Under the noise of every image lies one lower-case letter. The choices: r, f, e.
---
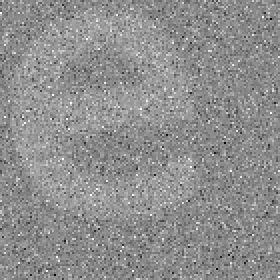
e
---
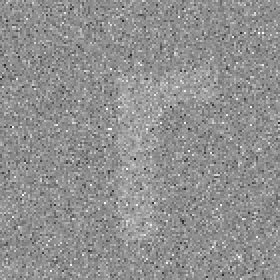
r
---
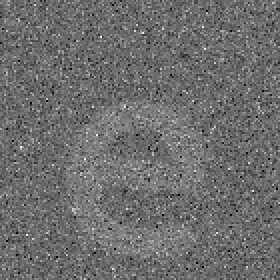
e
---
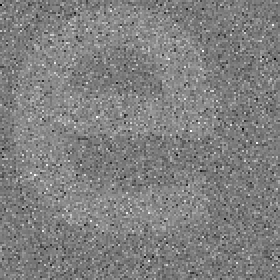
e
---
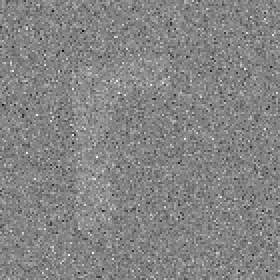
r
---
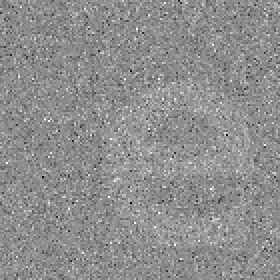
e
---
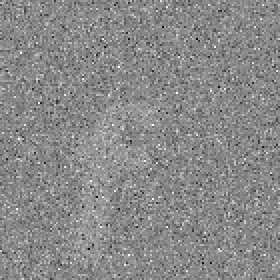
f
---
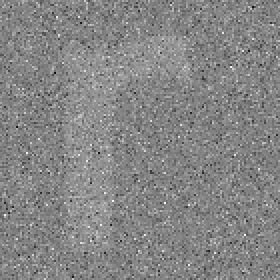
r
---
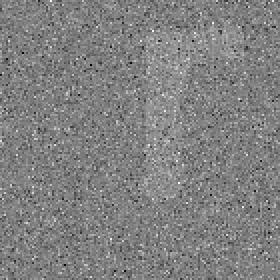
r
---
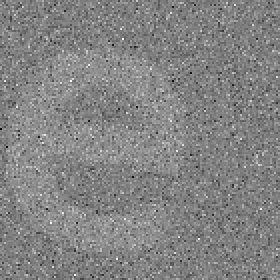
e
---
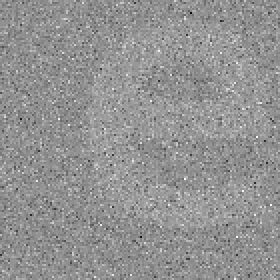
e
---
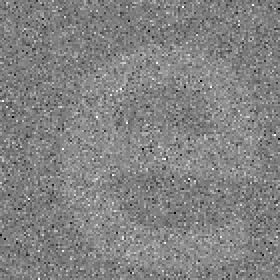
e
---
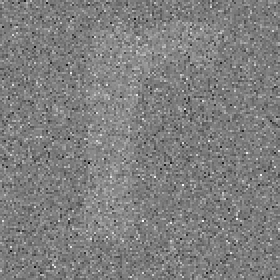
r
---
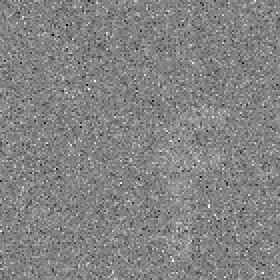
f
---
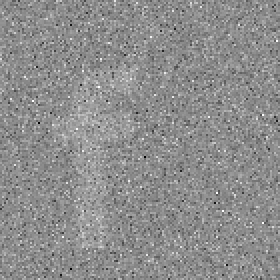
f
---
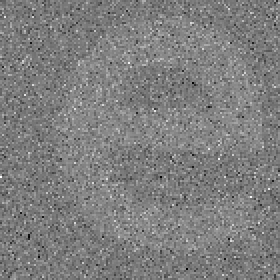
e
